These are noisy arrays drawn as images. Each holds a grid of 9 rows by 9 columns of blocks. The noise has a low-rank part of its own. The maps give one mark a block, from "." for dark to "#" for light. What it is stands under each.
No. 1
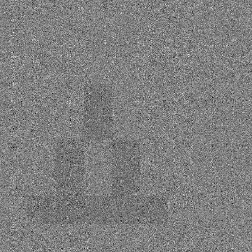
# # # # # # # # #
# # # # # # # # #
# # # # # # # # #
# # # . # # # # #
# # # . # # # # #
# # . # . # # # #
# # . # . # # # #
# . . . . . # # #
# # # # # # # # #
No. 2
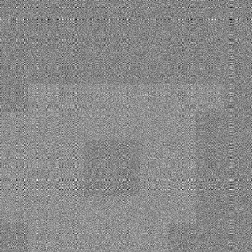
. . . . . . . . .
. . . . . . . . .
. . . . . . . . .
. # # # # # # # .
# # # # # # # . .
# # # . . # # . .
# # # . . # # . .
# # # # # # # . .
. # # # # # . . .
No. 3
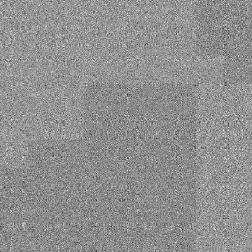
# # # # # # # . .
# # # # # # # . .
# # # # # # # # .
# # # . . . . # #
# # # . . . . # #
# . . . . . . # #
. . . . . . . # #
. . . . . . . # #
. . . . . . . # #
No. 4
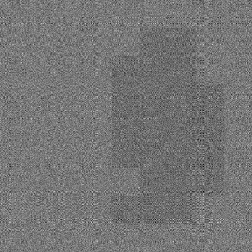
# # # # # # # # #
# # # # # . . # #
# # # # . . . # #
# # # # . . . . #
# # # # . . . . #
# # # # . . . . #
# # # # # . . . #
# # # # . . . # #
# # # # # # # # #
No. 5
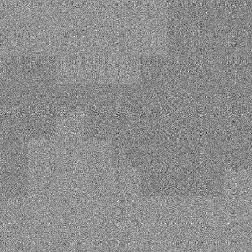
# # # # # # . . .
# # # # # # . . .
. . # # # . . . .
. . . . . . . . .
. . # . . . . . .
. # # # . . . . .
. # # # # . . . #
# # # # # # # # #
# # # # # # # # #
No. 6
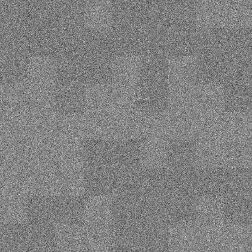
. . . # . . . # #
. . . . . . . . .
. # . . # . # . .
# # . # # . # # .
# # # # # # # # #
# # # . . # . # #
# # # . . . . . .
# . . # . . . # .
. . # # . . # # #
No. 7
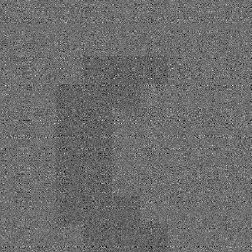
# # # # # # # # #
# # # # # # # # #
# # # . . . # # #
# # . . . # # # #
# # . . # # # # #
# # . . # # # # #
# # . . # # # # #
# # . . . # # # #
# # # . . . # # #
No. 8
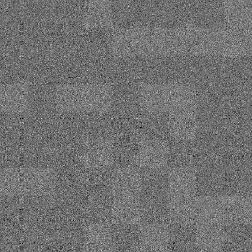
. . . # . . . . #
. . . . # # # # #
. . . . . . . . .
# . # # . # # . .
. . . . . . # . .
. . . # . # . . .
# # . . # . # . .
. . . . # . # # #
. . . # . # . # .
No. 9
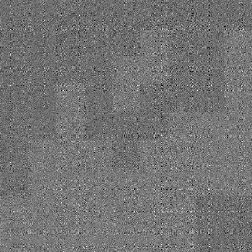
. . . . . . . . .
. . . . . # . . #
. . . . # # . . #
. . # . # . . . #
. . # . . . # # #
. # # # . # # # #
. # # # # # # # #
# # # # # # # . .
# # # # # # # . .
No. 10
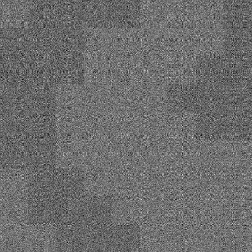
# . . . . # # # .
. . . # # # # # .
. . . # # # # . .
. . # # # # . . .
. . # # # # # . .
. . # # # # # # #
# . . # # # # # #
# . . . # # # # #
# # . . . # # # #
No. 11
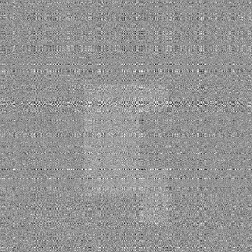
. . . . . . . . .
. . . . . . . . .
. . . . . . . . .
. . . # # # . . .
. . . # # . . . .
. . . # # . . . .
. . . # # # . . .
. . . . . # . . .
. . . . . . . . .
